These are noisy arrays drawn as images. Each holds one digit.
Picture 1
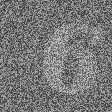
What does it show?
light 6
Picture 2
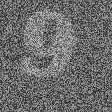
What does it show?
light 9
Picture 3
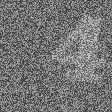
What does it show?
light 4
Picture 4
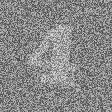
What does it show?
light 4
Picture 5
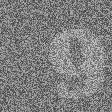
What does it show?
light 9
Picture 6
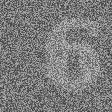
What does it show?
light 6
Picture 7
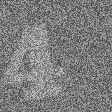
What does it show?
light 4
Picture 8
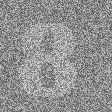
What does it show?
light 8
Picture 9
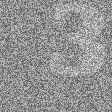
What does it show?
light 3
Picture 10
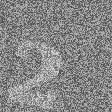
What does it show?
light 2
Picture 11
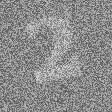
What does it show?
light 2
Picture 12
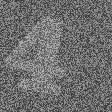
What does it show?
light 4
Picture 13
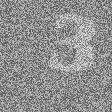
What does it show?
light 3
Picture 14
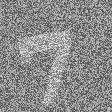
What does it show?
light 7
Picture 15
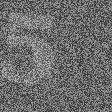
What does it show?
light 5
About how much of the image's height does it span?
two thirds
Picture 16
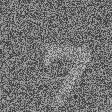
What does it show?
light 7
